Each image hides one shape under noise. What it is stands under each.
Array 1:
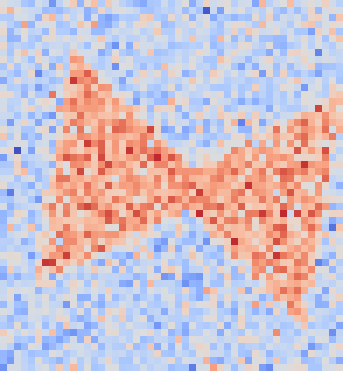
bow tie
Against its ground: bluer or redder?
redder
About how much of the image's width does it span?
nearly all
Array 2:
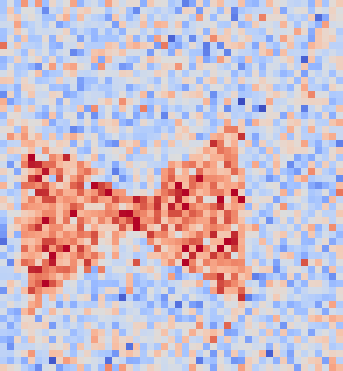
bow tie
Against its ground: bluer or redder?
redder
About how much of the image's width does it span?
two thirds
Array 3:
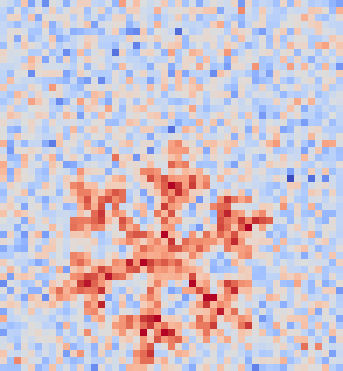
snowflake
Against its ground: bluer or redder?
redder
